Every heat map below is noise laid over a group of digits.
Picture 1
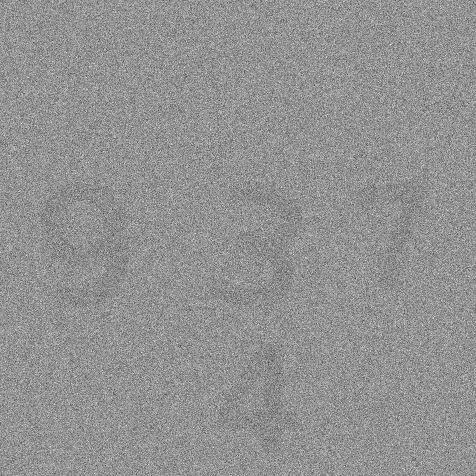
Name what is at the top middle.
nothing
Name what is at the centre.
3
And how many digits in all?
4
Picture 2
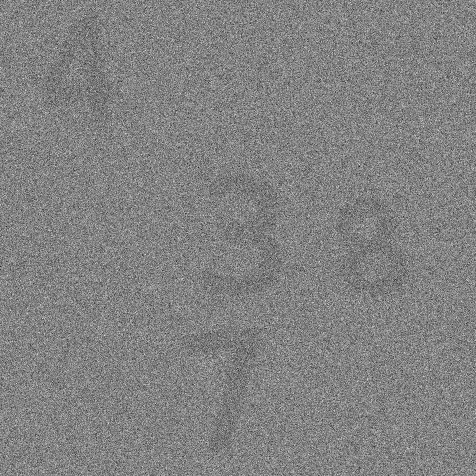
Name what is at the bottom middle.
7
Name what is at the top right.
nothing
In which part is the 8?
middle right
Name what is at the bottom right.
nothing
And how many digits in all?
4
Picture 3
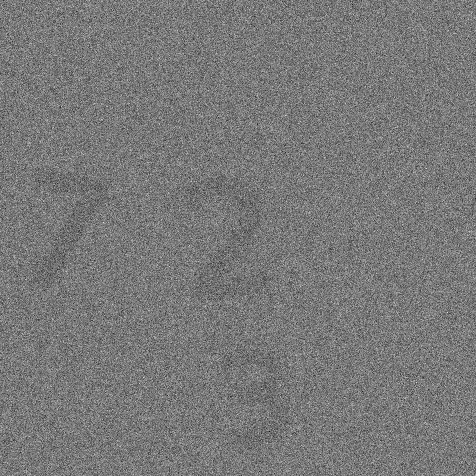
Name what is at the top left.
nothing
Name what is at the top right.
nothing
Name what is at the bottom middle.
3
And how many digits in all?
3
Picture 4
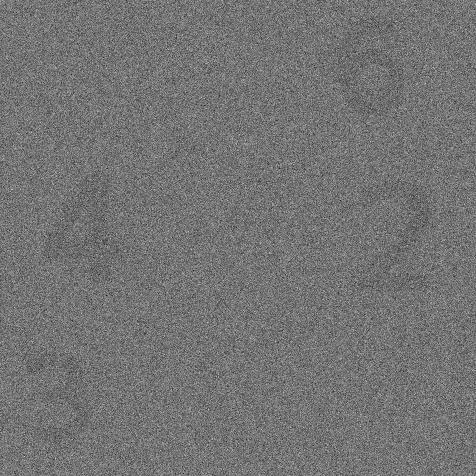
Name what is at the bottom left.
3
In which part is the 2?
middle right
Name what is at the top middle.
nothing
